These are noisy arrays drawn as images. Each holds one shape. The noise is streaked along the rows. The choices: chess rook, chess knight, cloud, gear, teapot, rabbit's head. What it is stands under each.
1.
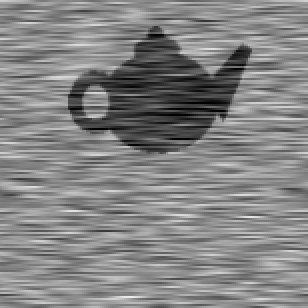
dark teapot
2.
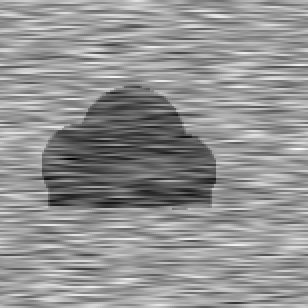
dark cloud
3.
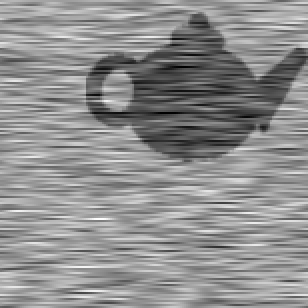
dark teapot
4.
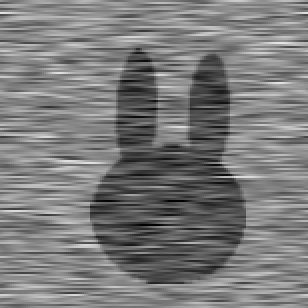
dark rabbit's head
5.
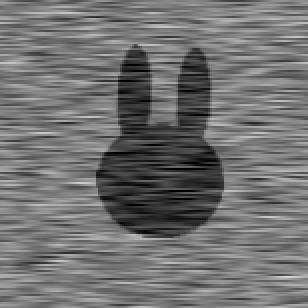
dark rabbit's head
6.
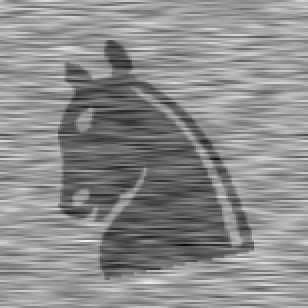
dark chess knight
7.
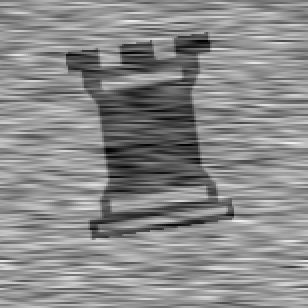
dark chess rook
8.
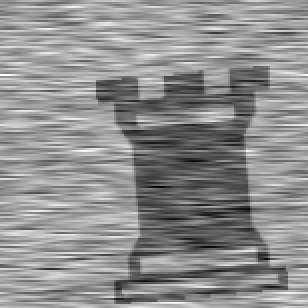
dark chess rook
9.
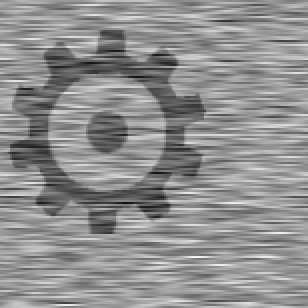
dark gear
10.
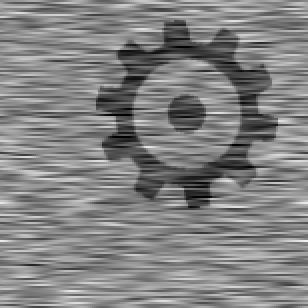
dark gear
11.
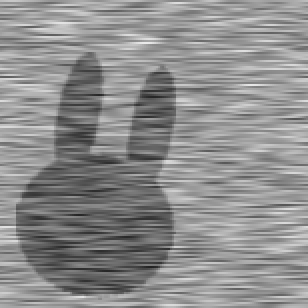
dark rabbit's head
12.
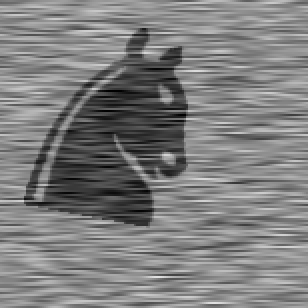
dark chess knight
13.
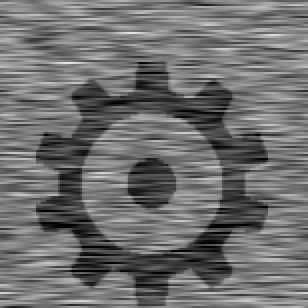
dark gear
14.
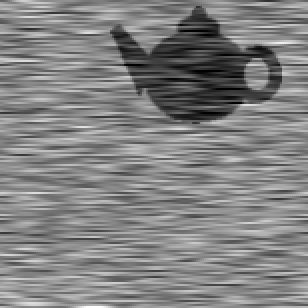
dark teapot
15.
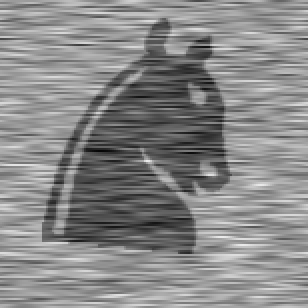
dark chess knight
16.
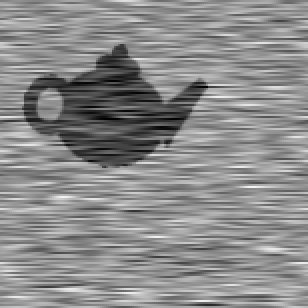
dark teapot
